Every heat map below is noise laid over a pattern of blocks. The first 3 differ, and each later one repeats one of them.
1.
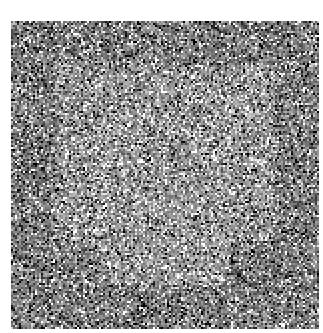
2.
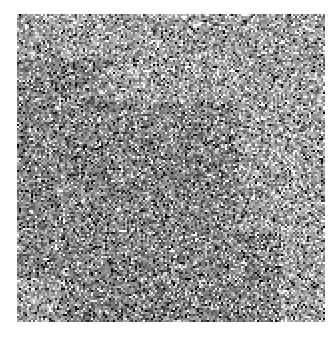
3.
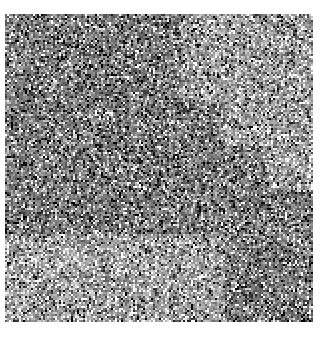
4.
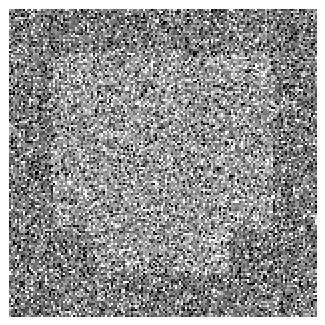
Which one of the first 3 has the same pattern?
1
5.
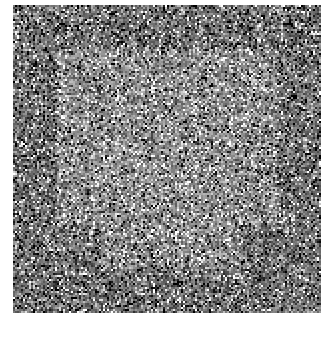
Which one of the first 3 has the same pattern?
1
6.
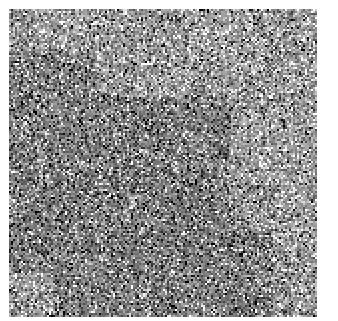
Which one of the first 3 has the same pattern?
2
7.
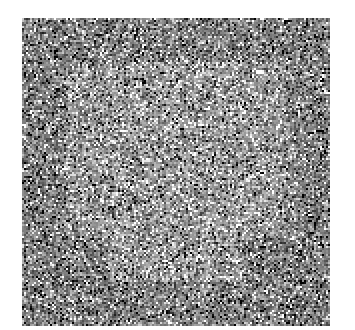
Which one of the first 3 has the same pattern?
1
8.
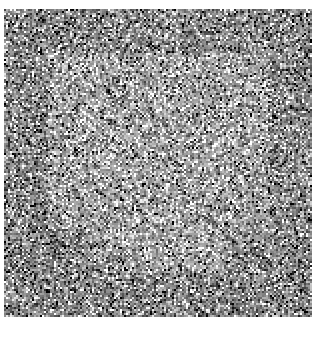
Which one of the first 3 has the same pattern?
1
